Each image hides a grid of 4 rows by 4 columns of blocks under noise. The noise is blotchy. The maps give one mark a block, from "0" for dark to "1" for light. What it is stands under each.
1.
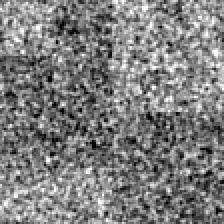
1 0 1 1
0 0 1 1
0 0 0 0
1 1 0 0
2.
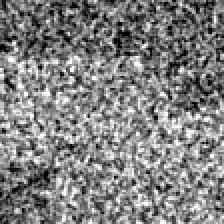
0 0 0 0
1 1 1 0
1 1 1 1
0 1 1 1
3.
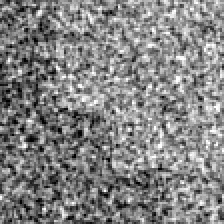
0 1 1 1
0 1 1 1
0 0 1 1
0 0 0 1
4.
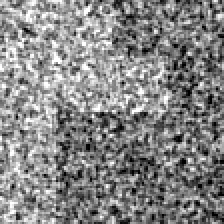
1 1 0 0
1 1 1 0
1 0 0 0
1 0 0 0
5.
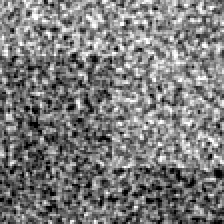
1 1 1 1
0 0 1 1
0 0 1 1
0 0 0 0
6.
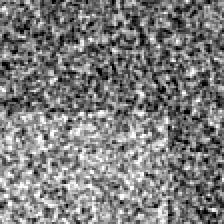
0 0 0 0
0 0 0 0
1 1 1 0
1 1 1 0
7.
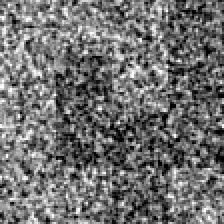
1 1 1 0
1 0 1 0
1 0 0 0
1 1 0 1
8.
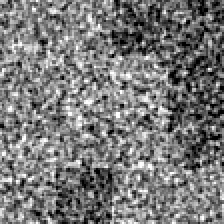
1 1 0 0
1 1 1 0
1 1 1 0
1 0 1 1
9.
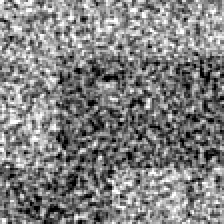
1 1 1 1
1 0 0 0
1 0 0 0
0 0 1 1
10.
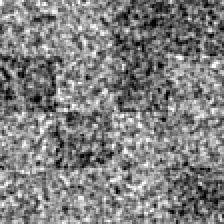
1 1 0 0
0 1 0 1
1 0 1 1
1 1 1 0
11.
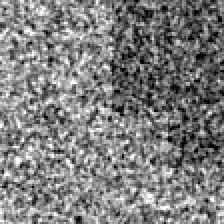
1 1 0 0
1 1 0 0
1 1 1 0
1 1 1 1
